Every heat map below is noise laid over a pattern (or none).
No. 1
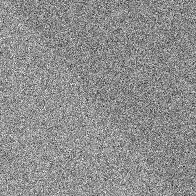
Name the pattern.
a sharp edge
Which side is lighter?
bottom left
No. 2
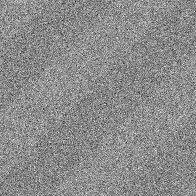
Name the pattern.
diagonal stripes
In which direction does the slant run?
bottom left to top right
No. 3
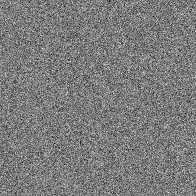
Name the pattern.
only noise
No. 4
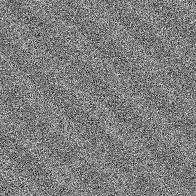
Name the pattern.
diagonal stripes
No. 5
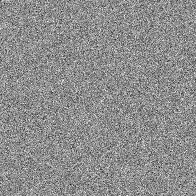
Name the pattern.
only noise
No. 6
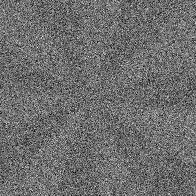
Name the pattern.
spokes from one point
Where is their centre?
centre
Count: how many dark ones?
7
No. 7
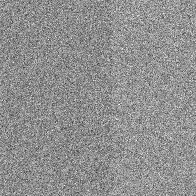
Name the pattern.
a sharp edge
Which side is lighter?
right
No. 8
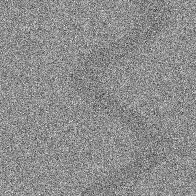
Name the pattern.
a wavy band
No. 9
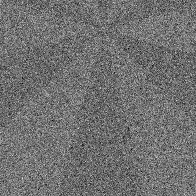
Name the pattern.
spokes from one point
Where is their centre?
top middle
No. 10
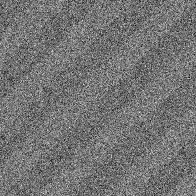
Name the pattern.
diagonal stripes
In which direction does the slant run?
bottom left to top right
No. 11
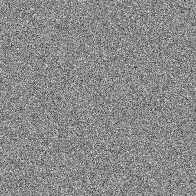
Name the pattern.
only noise
